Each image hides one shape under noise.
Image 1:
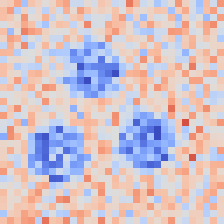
three dots
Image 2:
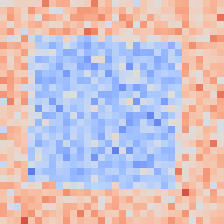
square
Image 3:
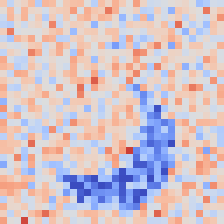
crescent
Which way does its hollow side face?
up and left
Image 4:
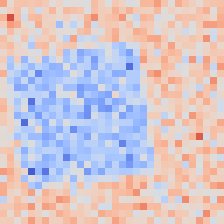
square
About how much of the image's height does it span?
two thirds
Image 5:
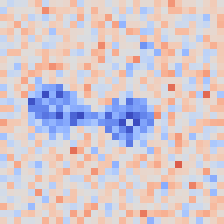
dumbbell
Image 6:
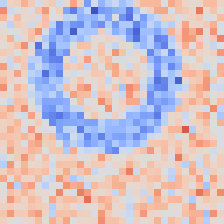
ring
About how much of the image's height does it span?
two thirds
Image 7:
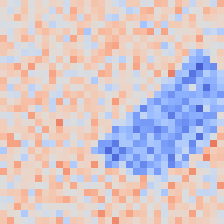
half disc
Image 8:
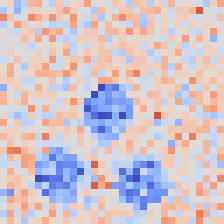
three dots
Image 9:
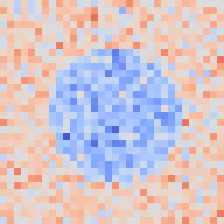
disc
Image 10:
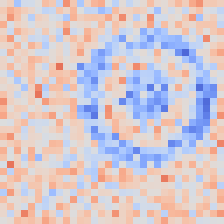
bullseye
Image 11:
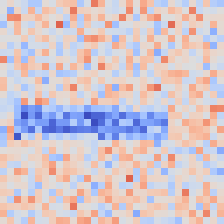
bar
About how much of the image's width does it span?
two thirds
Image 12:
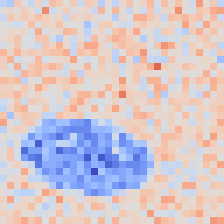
ellipse
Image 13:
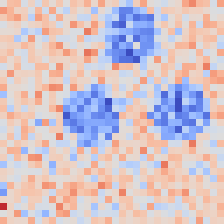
three dots
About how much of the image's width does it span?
two thirds
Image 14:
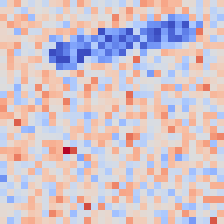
bar
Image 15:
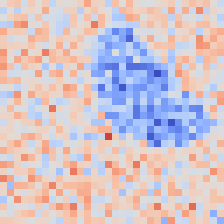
half disc
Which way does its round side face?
down and left
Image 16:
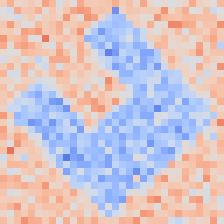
square with a notch
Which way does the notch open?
up and left
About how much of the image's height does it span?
nearly all
